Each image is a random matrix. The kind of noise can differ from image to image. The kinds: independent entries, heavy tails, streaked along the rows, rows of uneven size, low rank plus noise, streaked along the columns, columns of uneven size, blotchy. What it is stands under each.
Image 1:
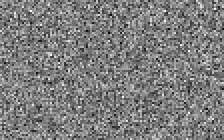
independent entries
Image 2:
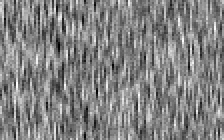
streaked along the columns
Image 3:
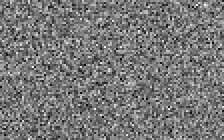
independent entries
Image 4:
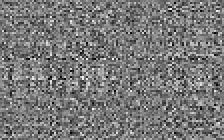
low rank plus noise
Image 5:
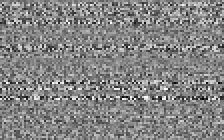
rows of uneven size
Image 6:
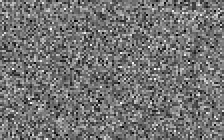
independent entries
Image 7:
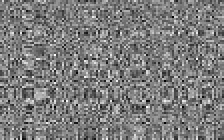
low rank plus noise
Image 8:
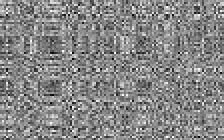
low rank plus noise
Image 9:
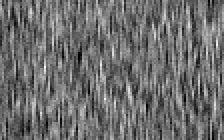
streaked along the columns
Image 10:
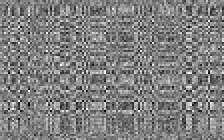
low rank plus noise
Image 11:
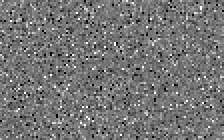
heavy tails
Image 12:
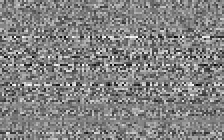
rows of uneven size
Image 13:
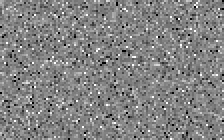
heavy tails
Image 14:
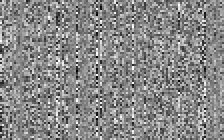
columns of uneven size
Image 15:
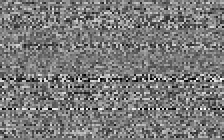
rows of uneven size
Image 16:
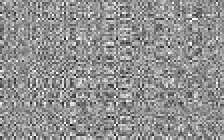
low rank plus noise
